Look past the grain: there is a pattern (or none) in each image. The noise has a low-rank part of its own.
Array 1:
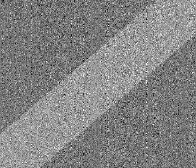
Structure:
a diagonal band
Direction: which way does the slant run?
bottom left to top right
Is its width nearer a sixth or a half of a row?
a half
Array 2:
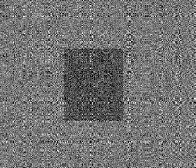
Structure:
one block
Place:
centre
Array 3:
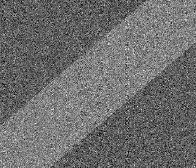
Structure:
a diagonal band
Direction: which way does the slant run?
bottom left to top right
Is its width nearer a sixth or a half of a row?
a half
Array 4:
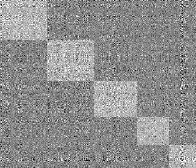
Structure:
blocks along the diagonal
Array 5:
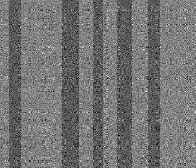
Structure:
bands of columns
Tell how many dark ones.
5
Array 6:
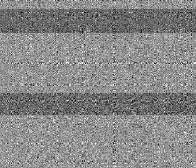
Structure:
bands of rows
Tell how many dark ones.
2
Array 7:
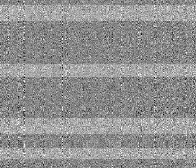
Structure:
bands of rows
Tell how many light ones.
4
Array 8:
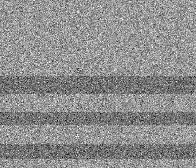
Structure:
bands of rows
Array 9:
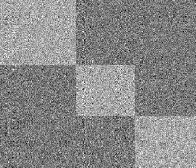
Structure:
blocks along the diagonal
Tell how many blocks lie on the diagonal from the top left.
3
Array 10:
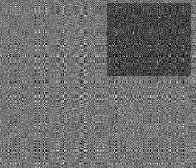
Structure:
one block
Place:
top right
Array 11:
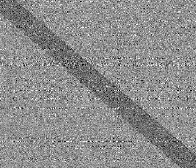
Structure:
a diagonal band
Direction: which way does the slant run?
top left to bottom right
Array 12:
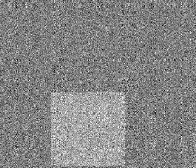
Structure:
one block
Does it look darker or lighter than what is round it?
lighter
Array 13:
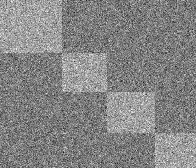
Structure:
blocks along the diagonal
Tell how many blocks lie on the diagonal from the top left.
4
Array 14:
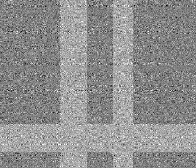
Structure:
bands of rows crossing bands of columns
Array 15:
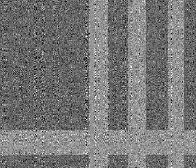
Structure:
bands of rows crossing bands of columns
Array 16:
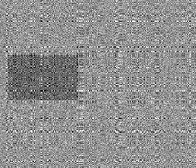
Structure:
one block
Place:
middle left
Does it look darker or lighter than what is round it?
darker
